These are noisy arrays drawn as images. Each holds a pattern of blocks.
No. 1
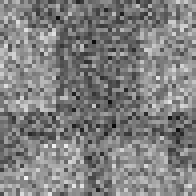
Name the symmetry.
left and right mirror each other
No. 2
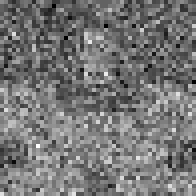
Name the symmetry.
left and right mirror each other
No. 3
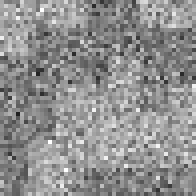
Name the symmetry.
no symmetry
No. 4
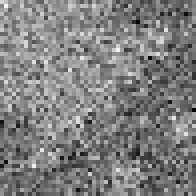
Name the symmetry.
mirrored about the diagonal from the top left
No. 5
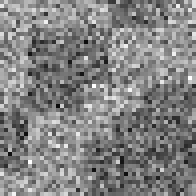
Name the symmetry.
mirrored about the diagonal from the top left
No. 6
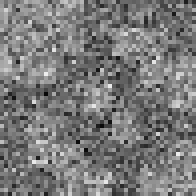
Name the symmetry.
mirrored about the diagonal from the top left
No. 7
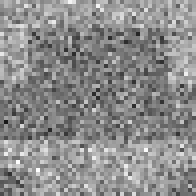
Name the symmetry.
left and right mirror each other
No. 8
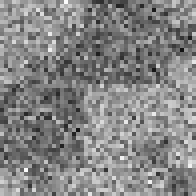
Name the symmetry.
mirrored about the diagonal from the top left
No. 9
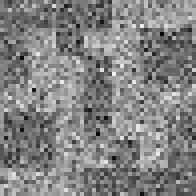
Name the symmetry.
the same after a half turn
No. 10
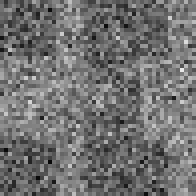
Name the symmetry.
top and bottom mirror each other
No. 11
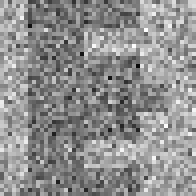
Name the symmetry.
top and bottom mirror each other
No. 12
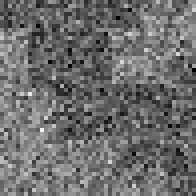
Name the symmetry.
mirrored about the diagonal from the bottom left
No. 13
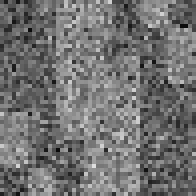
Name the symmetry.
the same after a half turn
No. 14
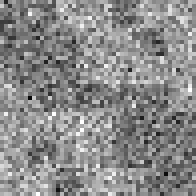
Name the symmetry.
the same after a half turn
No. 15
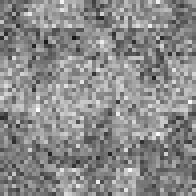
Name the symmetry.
left and right mirror each other
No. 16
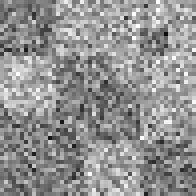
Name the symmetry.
mirrored about the diagonal from the bottom left
